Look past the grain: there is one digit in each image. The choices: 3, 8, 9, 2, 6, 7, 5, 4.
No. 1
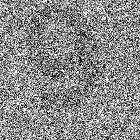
9
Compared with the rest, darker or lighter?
darker
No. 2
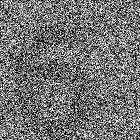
6
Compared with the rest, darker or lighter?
darker
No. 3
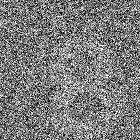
8
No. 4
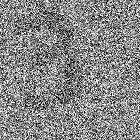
3
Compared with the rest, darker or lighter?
darker
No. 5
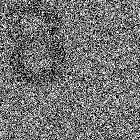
8
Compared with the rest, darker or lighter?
darker
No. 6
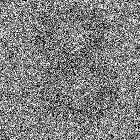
8
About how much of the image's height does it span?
nearly all
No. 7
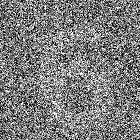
6
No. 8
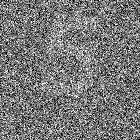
5
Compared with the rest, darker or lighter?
lighter
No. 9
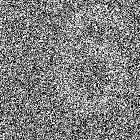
6
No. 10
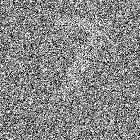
7
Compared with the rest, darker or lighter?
lighter
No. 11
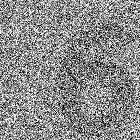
6
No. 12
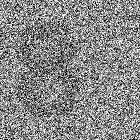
8
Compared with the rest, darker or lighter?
darker
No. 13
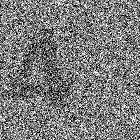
4
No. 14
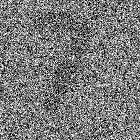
7
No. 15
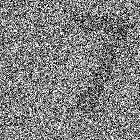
7
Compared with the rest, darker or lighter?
darker
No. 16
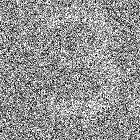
3
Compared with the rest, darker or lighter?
lighter
